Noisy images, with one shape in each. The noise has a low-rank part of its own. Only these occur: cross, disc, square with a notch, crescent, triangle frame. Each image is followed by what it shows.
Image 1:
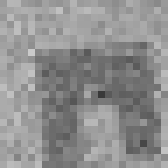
dark square with a notch
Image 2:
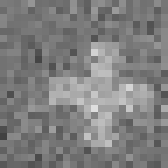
light cross
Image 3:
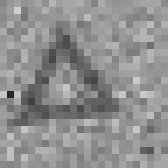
dark triangle frame
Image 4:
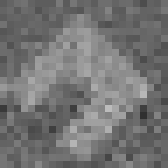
light square with a notch
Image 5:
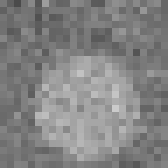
light disc
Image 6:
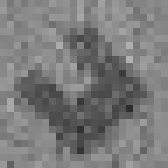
dark square with a notch
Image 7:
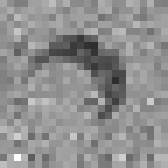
dark crescent
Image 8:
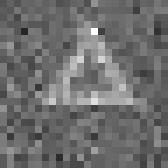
light triangle frame
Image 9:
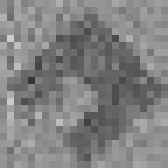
dark square with a notch
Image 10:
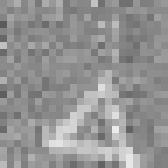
light triangle frame
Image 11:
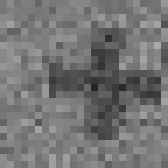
dark cross
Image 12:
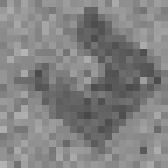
dark square with a notch
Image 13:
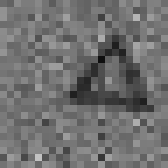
dark triangle frame
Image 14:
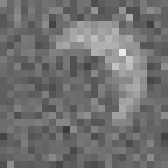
light crescent
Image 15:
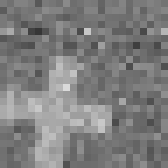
light cross
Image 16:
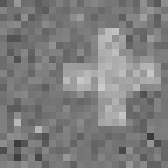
light cross
